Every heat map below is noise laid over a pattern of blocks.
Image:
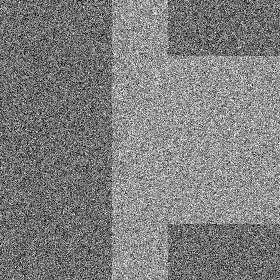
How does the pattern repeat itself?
top and bottom mirror each other
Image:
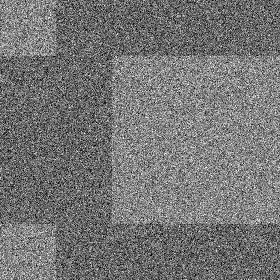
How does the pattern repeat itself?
top and bottom mirror each other
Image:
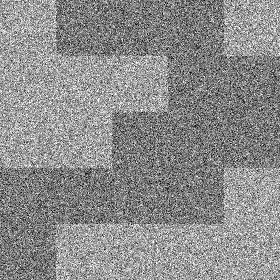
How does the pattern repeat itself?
no symmetry
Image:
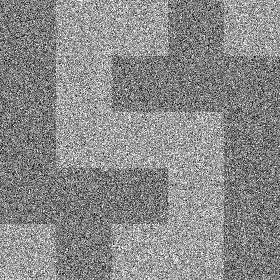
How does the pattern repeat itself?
the same after a half turn
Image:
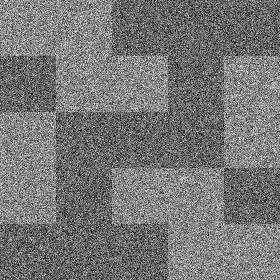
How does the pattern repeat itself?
the same after a half turn
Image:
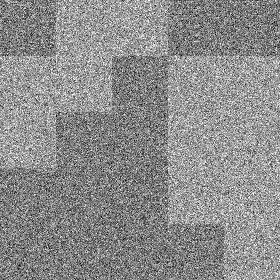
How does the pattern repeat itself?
no symmetry
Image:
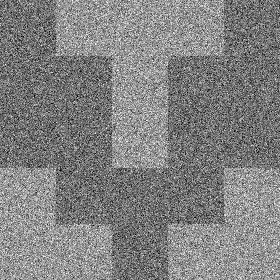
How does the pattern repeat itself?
left and right mirror each other
